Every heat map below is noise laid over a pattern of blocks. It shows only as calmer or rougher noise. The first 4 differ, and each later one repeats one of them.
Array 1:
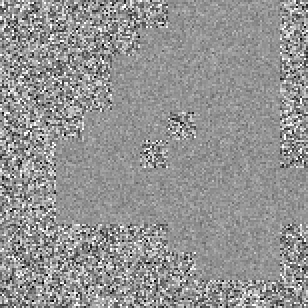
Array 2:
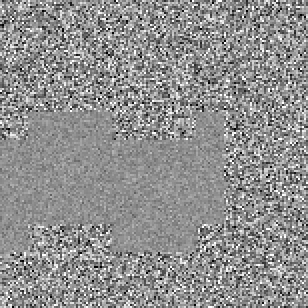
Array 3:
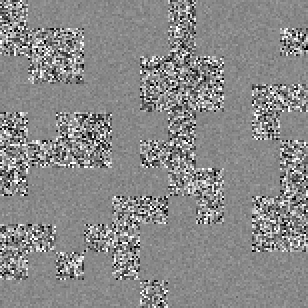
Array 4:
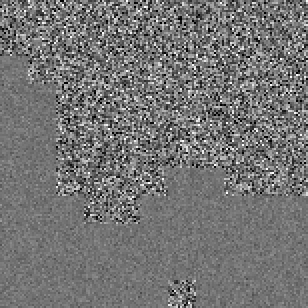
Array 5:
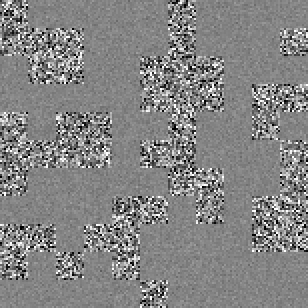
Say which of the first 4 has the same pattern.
3
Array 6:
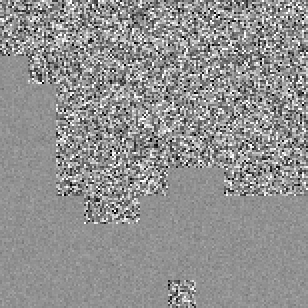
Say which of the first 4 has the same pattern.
4
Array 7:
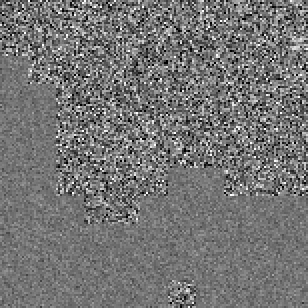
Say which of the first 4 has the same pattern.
4
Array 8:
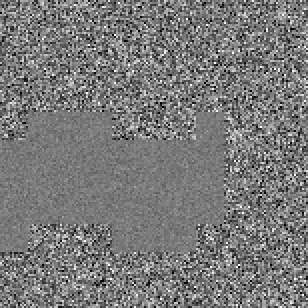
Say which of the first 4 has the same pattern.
2
